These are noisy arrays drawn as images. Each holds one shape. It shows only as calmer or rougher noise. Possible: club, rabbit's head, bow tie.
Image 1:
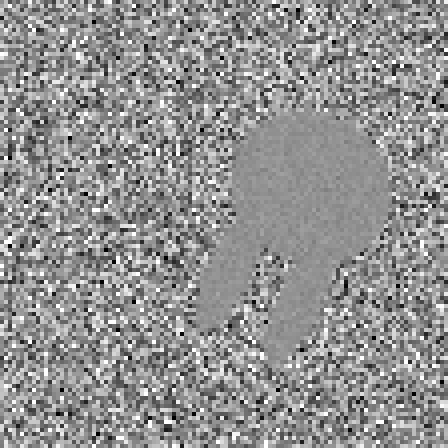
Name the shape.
rabbit's head
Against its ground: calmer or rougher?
calmer
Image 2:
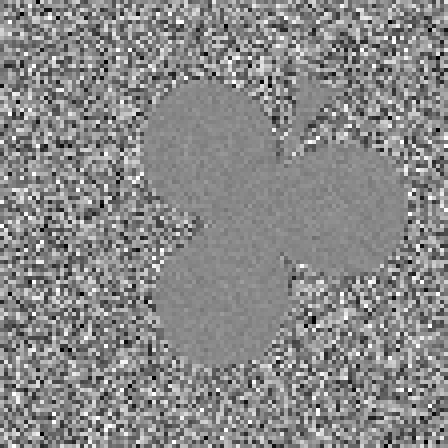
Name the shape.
club
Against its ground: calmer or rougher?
calmer
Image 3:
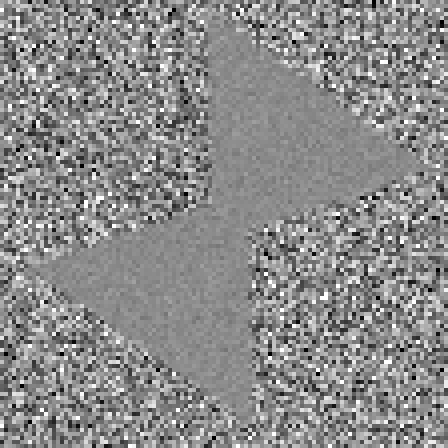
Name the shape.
bow tie
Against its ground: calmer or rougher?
calmer
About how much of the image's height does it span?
nearly all
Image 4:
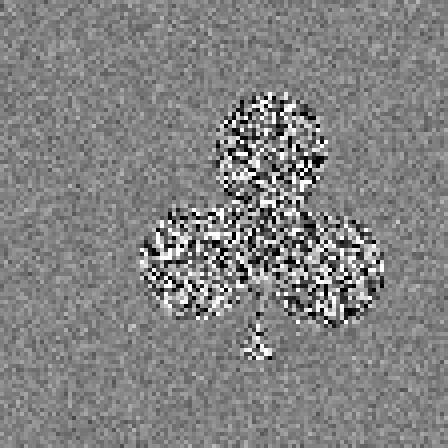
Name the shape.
club
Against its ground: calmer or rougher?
rougher
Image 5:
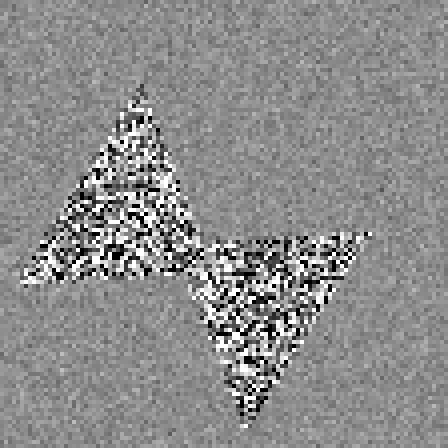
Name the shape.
bow tie
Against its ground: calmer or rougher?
rougher
